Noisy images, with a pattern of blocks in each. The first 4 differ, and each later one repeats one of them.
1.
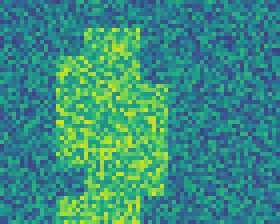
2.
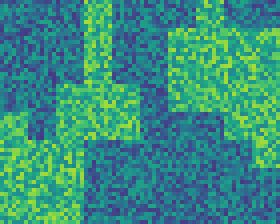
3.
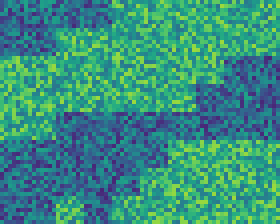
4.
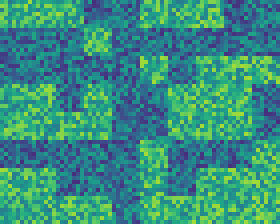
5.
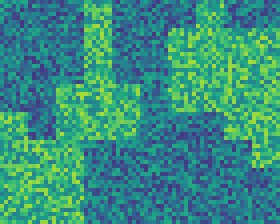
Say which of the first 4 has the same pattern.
2
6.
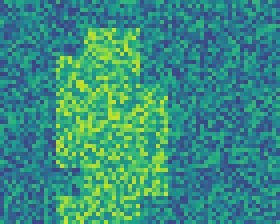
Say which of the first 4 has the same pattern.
1
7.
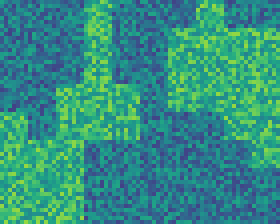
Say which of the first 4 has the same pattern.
2
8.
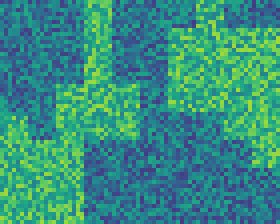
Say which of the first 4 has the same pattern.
2
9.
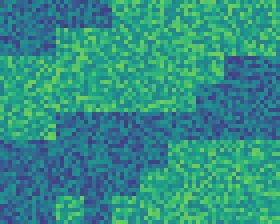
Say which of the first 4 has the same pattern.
3
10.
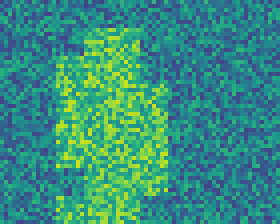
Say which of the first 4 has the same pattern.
1
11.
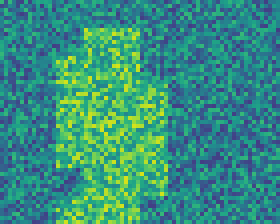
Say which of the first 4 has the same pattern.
1
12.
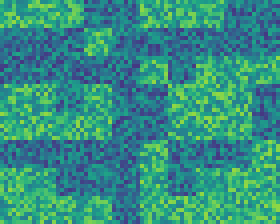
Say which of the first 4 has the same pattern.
4
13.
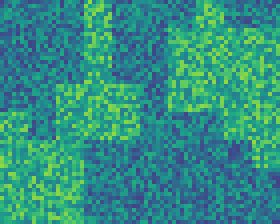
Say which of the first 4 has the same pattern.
2
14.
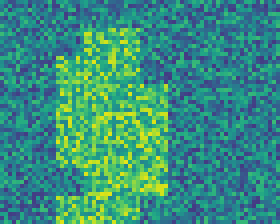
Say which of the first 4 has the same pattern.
1
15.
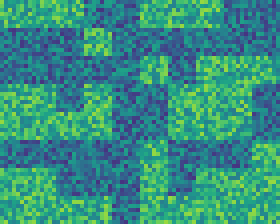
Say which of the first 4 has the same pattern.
4
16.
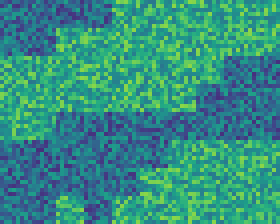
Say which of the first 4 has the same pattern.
3
